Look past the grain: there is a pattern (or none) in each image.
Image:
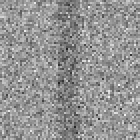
one band of columns
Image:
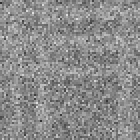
bands of rows crossing bands of columns
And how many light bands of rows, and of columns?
3 and 3
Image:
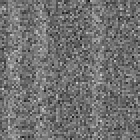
bands of columns
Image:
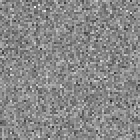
only noise
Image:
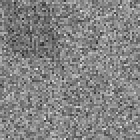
one block
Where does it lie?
top left
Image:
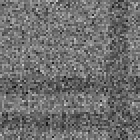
bands of rows crossing bands of columns
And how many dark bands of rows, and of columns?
2 and 1
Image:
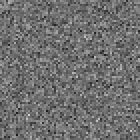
only noise
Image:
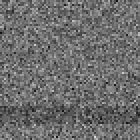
one band of rows
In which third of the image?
bottom
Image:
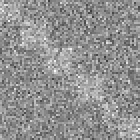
blocks along the diagonal
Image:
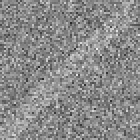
a diagonal band
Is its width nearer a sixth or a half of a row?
a sixth
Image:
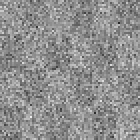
a checkerboard
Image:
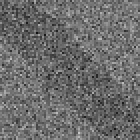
a diagonal band
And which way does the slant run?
top left to bottom right
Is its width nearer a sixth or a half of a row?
a half
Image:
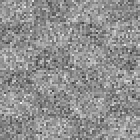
a checkerboard
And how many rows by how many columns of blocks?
6 by 4
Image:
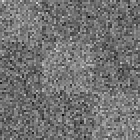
blocks along the diagonal
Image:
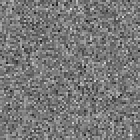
only noise
